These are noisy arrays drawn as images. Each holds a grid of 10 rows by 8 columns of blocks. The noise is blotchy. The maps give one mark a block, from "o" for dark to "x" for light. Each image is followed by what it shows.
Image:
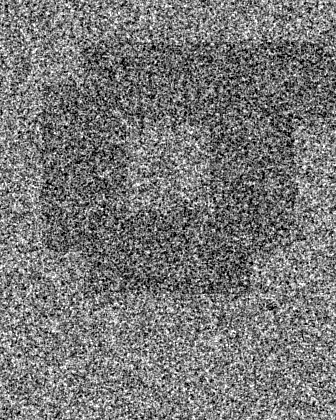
xxxxxxxx
xxoooooo
xooooooo
xooxxoox
xooxxoox
xoooooox
xxooooxx
xxxxxxxx
xxxxxxxx
xxxxxxxx
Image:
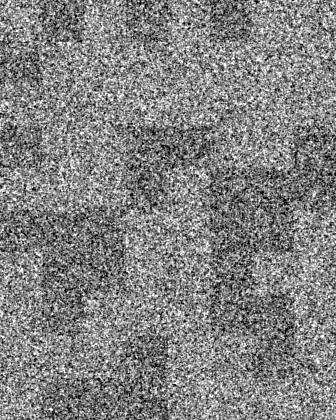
xoxoxoxx
oxxxxxxx
xxxxxxxx
oxxooxxo
xxxoxooo
oooxxoox
xooxxoxx
xoxxxoox
xxxoxxox
xoooxxxx
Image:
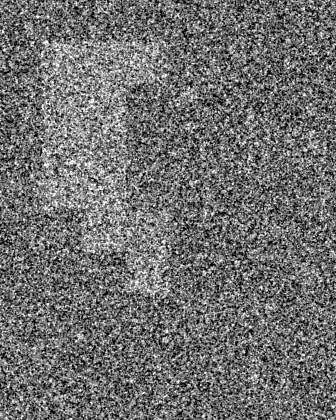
oooooooo
oxxxoooo
oxxooooo
oxxooooo
oxxooooo
ooxxoooo
oooxoooo
oooooooo
oooooooo
oooooooo
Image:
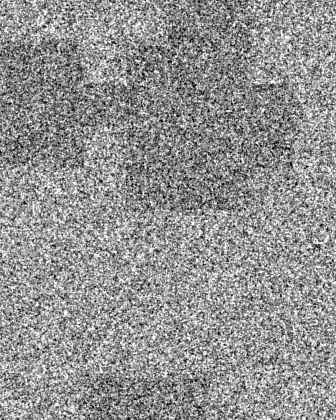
xxxxooxx
ooxoooxx
ooooooox
ooxoooox
xxxoooxx
xxxxxxxx
xxxxxxxx
xxxxxxxx
xxxxxxxx
xxoooxxx
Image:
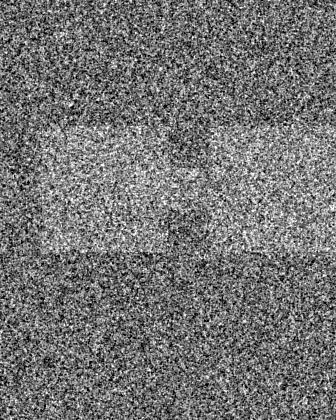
oooooooo
oooooooo
oooooooo
oxxxoxxx
oxxxxxxx
oxxxoxxx
oooooooo
oooooooo
oooooooo
oooooooo
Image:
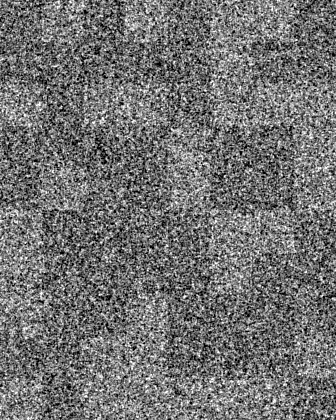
oxoxoxxo
oooooxoo
xoxxoxxx
ooooxoox
oxooxoox
xooooxxo
xooooxoo
xooxoooo
ooxxooox
xoxxxxxo
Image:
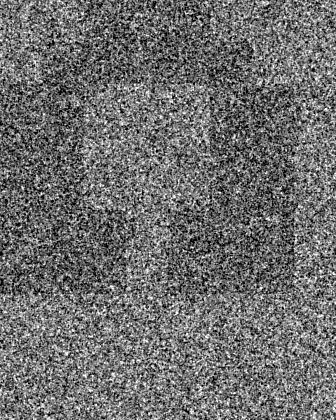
xxoooxxx
xoooooxx
ooxxxoox
ooxxxoox
ooxxxoox
oooxooox
oooxooox
xxxxxxxx
xxxxxxxx
xxxxxxxx
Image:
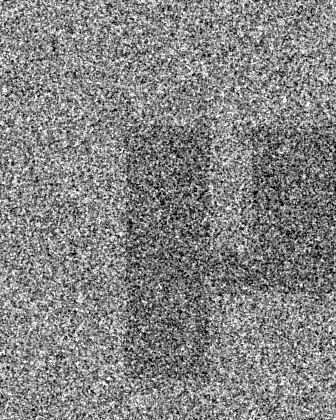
xxxxxxxx
xxxxxxxx
xxxxxxxx
xxxooxoo
xxxooxoo
xxxooxoo
xxxooooo
xxxooxxx
xxxooxxx
xxxxxxxx
